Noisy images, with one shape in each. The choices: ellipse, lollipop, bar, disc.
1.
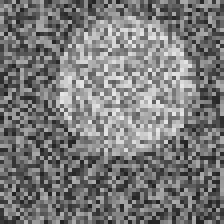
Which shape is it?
disc
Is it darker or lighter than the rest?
lighter
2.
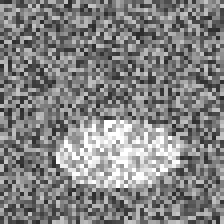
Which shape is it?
ellipse
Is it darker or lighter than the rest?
lighter
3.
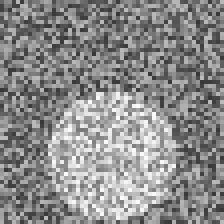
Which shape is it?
disc
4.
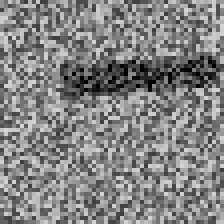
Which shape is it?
bar
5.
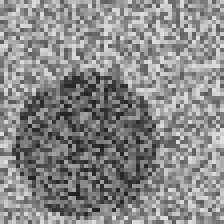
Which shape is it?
disc
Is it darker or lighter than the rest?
darker
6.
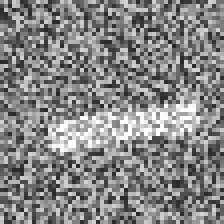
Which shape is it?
bar
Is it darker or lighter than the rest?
lighter
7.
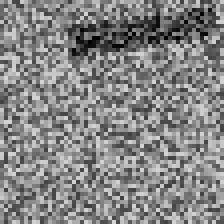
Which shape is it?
bar
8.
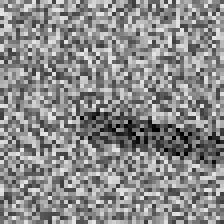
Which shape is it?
bar
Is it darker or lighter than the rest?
darker
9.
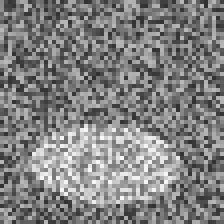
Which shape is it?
ellipse
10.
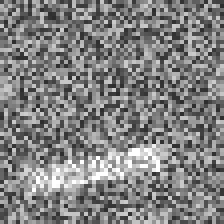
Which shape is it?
bar
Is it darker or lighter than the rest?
lighter
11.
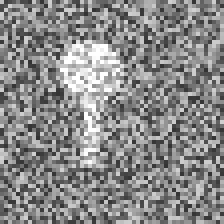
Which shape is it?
lollipop
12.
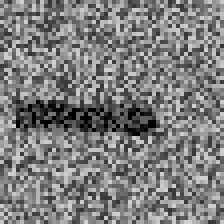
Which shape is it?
bar
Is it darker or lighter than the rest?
darker
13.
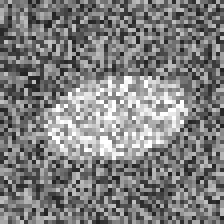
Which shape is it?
ellipse
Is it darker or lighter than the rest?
lighter
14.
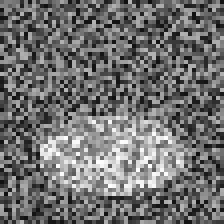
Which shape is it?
ellipse
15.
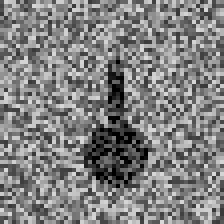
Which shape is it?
lollipop
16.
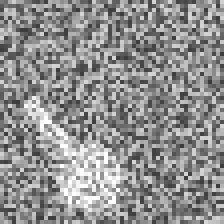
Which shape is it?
lollipop
